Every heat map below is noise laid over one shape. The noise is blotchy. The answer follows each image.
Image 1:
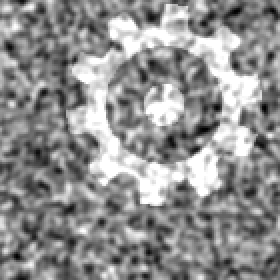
gear
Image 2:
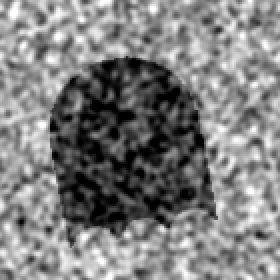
ghost
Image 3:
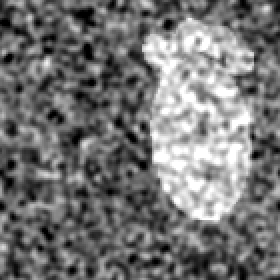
footprint
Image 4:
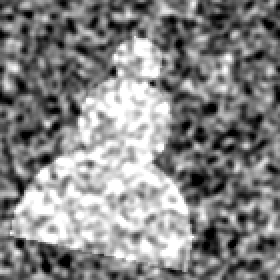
chess pawn
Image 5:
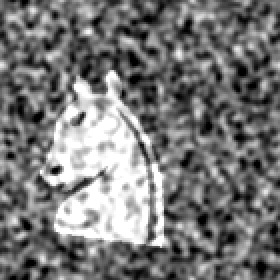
chess knight
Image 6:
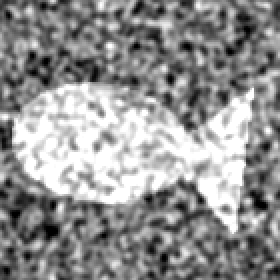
fish
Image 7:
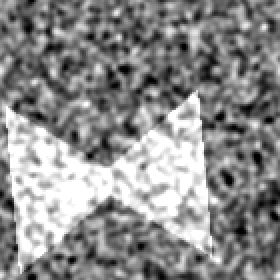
bow tie
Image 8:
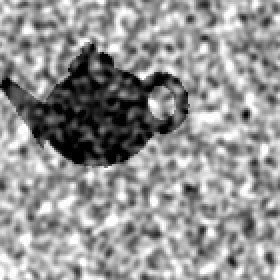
teapot
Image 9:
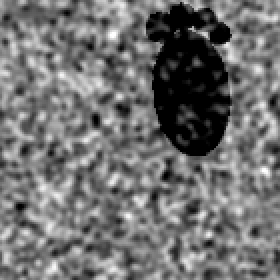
footprint
